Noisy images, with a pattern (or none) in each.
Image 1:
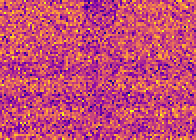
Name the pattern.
bands of rows crossing bands of columns
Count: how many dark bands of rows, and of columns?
3 and 1
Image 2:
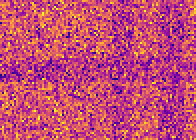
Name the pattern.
bands of rows crossing bands of columns
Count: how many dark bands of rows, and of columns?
1 and 2
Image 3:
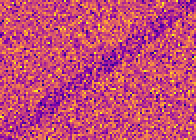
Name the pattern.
a diagonal band
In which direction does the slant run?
bottom left to top right
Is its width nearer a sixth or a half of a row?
a sixth
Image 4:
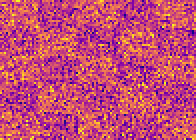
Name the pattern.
a checkerboard
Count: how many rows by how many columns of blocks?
5 by 5
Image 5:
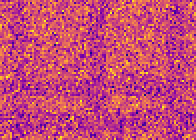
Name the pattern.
bands of rows crossing bands of columns
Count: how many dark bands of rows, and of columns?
2 and 3
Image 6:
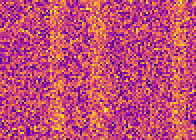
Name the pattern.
bands of columns
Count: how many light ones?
3
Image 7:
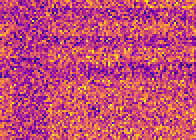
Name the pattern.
bands of rows crossing bands of columns
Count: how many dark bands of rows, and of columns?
3 and 1
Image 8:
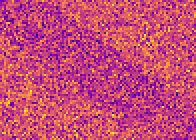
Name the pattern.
a diagonal band
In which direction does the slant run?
top left to bottom right
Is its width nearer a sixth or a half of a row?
a half
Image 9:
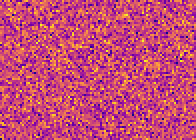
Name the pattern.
only noise
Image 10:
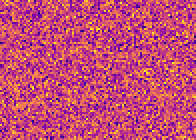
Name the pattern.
only noise
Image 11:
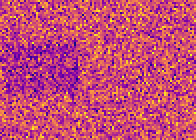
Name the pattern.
one block
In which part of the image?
middle left
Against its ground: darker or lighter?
darker
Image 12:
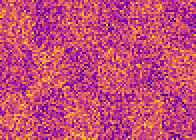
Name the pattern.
a checkerboard
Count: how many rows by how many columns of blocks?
3 by 6
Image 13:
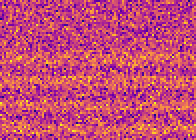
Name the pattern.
bands of rows
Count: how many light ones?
4
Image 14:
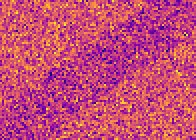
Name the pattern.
a diagonal band
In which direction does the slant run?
bottom left to top right
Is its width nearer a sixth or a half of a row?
a half
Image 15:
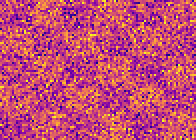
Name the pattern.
a checkerboard
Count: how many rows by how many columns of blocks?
5 by 6
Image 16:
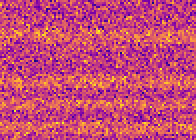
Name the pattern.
bands of rows
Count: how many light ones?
4
